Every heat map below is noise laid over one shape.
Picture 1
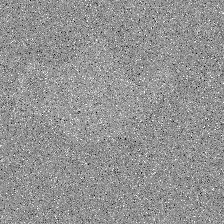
teapot
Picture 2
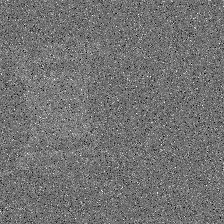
chess rook
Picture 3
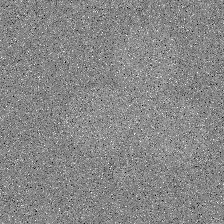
club
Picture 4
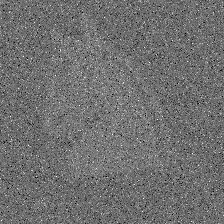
chess knight
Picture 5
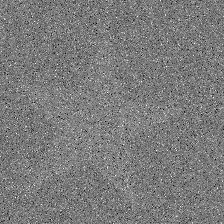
star
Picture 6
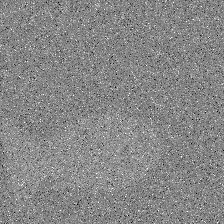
fish
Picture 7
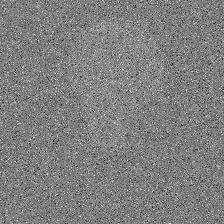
light bulb
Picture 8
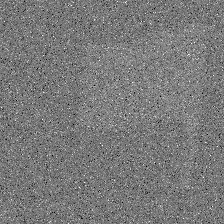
flag
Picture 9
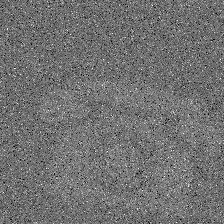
telephone
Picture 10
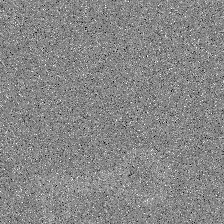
key
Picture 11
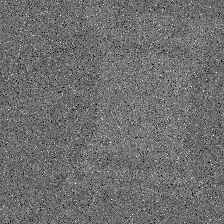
chess rook
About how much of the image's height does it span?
nearly all
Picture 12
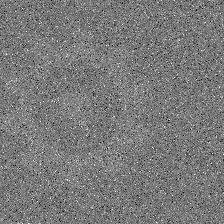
gear
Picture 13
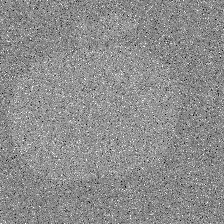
apple
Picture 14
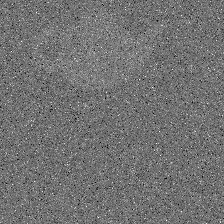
teapot
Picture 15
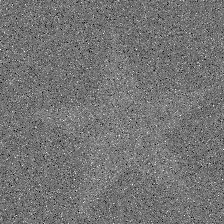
star
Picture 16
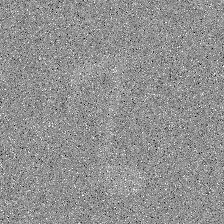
musical note
